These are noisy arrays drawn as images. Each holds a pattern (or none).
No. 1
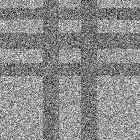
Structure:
bands of rows crossing bands of columns
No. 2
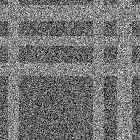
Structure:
bands of rows crossing bands of columns
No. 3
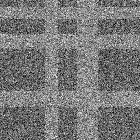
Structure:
bands of rows crossing bands of columns
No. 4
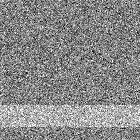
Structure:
one band of rows
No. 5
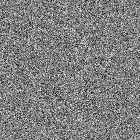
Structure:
only noise
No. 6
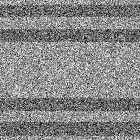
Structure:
bands of rows
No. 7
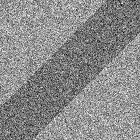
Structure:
a diagonal band
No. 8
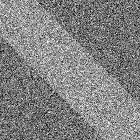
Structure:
a diagonal band
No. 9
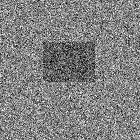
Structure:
one block
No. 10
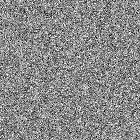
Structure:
only noise
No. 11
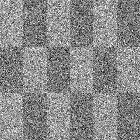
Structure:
a checkerboard
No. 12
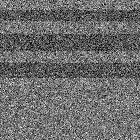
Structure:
bands of rows
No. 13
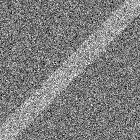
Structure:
a diagonal band
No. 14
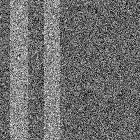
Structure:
bands of columns
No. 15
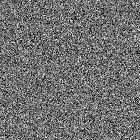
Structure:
only noise
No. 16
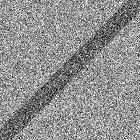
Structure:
a diagonal band
